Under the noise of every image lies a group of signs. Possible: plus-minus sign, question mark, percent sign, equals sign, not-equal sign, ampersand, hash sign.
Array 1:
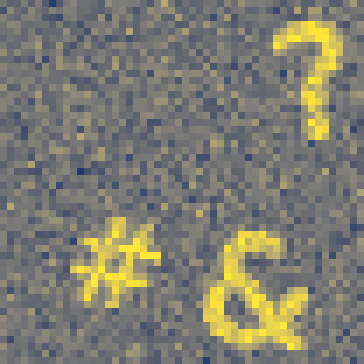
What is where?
top right: light question mark; bottom left: light hash sign; bottom right: light ampersand
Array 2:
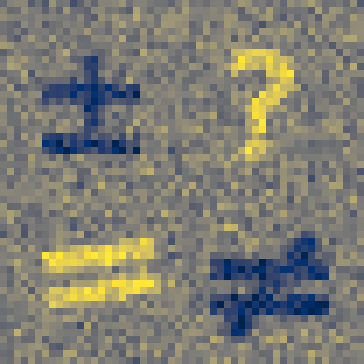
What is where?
top left: dark plus-minus sign; top right: light question mark; bottom left: light equals sign; bottom right: dark not-equal sign
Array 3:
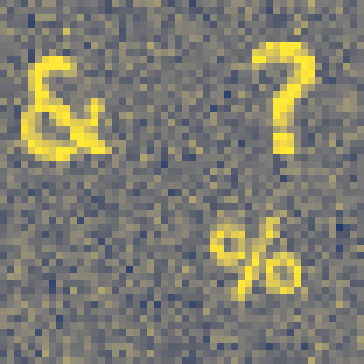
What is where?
top left: light ampersand; top right: light question mark; bottom right: light percent sign
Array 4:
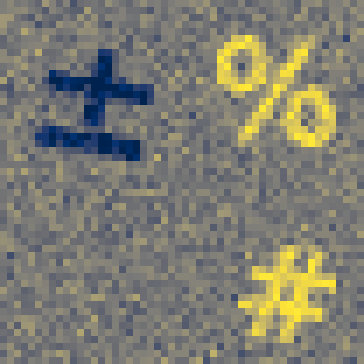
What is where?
top left: dark plus-minus sign; top right: light percent sign; bottom right: light hash sign
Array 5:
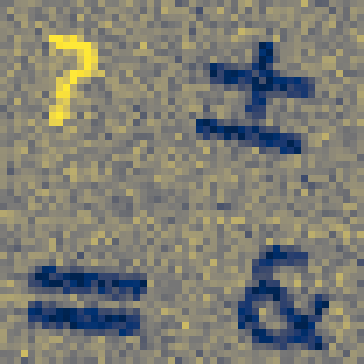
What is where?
top left: light question mark; top right: dark plus-minus sign; bottom left: dark equals sign; bottom right: dark ampersand
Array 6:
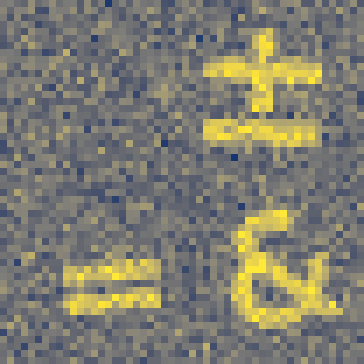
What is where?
top right: light plus-minus sign; bottom left: light equals sign; bottom right: light ampersand
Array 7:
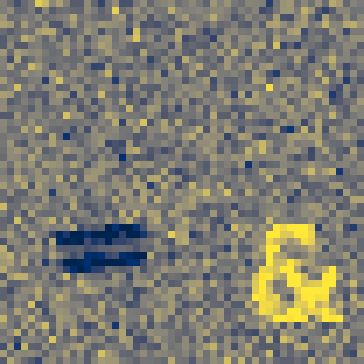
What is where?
bottom left: dark equals sign; bottom right: light ampersand
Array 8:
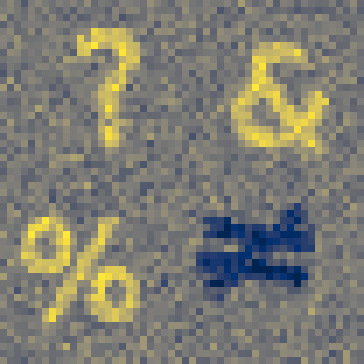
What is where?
top left: light question mark; top right: light ampersand; bottom left: light percent sign; bottom right: dark not-equal sign
